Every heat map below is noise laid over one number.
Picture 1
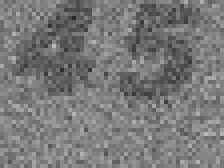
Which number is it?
45
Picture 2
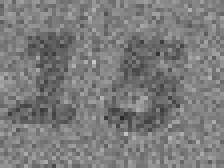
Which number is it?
15
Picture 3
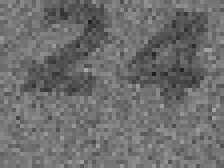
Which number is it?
24
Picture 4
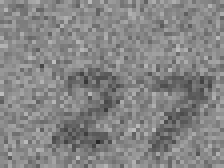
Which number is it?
27
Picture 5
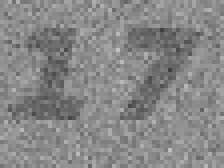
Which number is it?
17
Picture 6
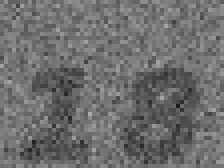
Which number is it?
18
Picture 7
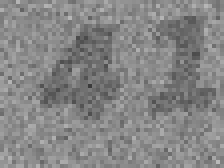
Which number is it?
41
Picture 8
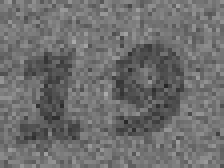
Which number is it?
19
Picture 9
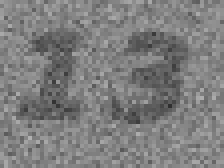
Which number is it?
13
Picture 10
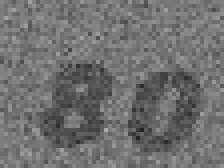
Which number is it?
80
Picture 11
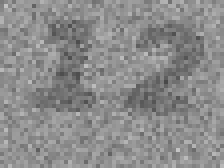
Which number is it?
12
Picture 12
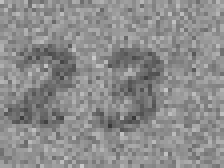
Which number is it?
23
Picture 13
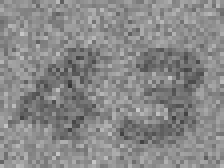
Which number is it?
43
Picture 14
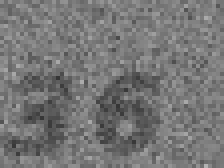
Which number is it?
36
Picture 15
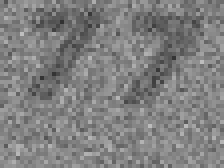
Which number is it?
77
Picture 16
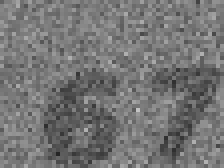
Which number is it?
67
